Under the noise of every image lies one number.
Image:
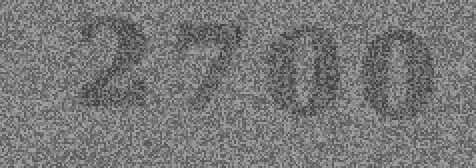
2700
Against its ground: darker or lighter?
darker
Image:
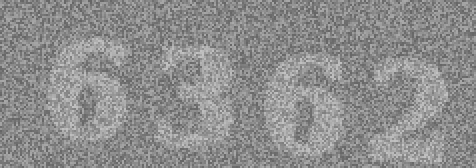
6362
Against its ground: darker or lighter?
lighter
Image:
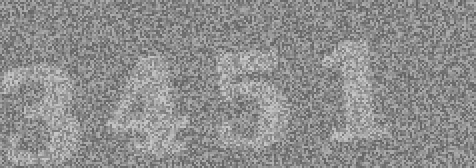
3451
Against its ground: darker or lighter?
lighter
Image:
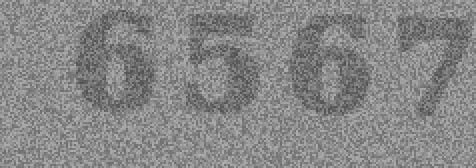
6567
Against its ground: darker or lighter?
darker
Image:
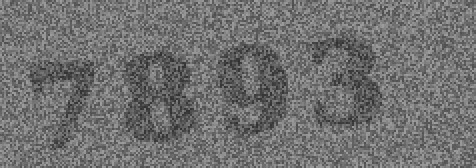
7893
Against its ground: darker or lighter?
darker
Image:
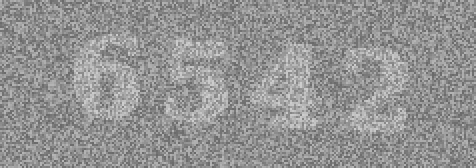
6542
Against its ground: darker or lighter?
lighter
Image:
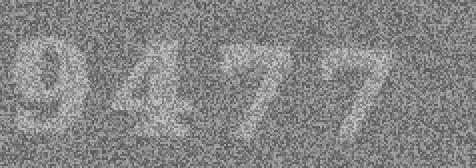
9477
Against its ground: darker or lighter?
lighter
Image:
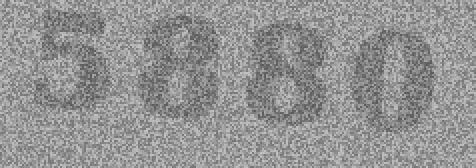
5880
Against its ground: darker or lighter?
darker
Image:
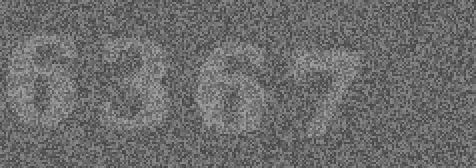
6367
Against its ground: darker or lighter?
lighter
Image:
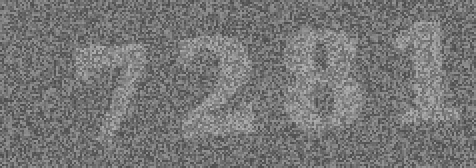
7281
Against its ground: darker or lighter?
lighter
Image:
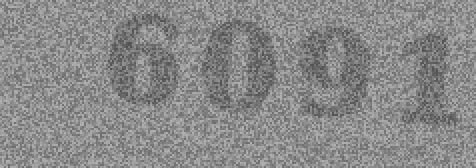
6091
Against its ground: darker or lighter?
darker
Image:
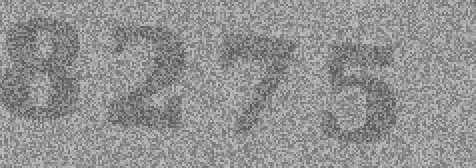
8275
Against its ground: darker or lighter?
darker
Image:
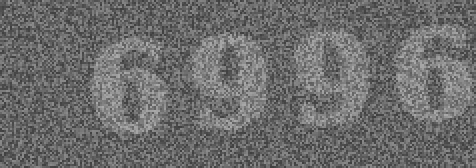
6996
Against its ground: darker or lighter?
lighter
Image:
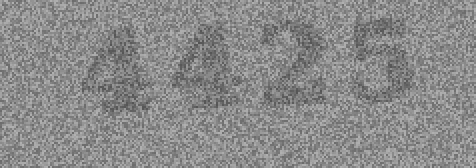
4425
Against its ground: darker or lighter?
darker
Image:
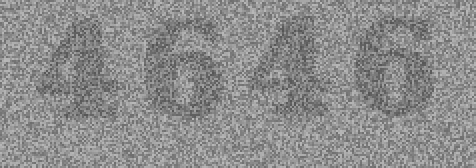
4646
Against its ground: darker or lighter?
darker
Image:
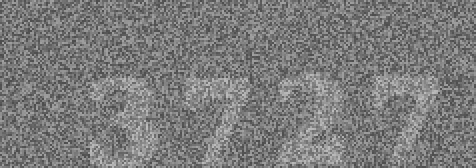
3727
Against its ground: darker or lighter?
lighter
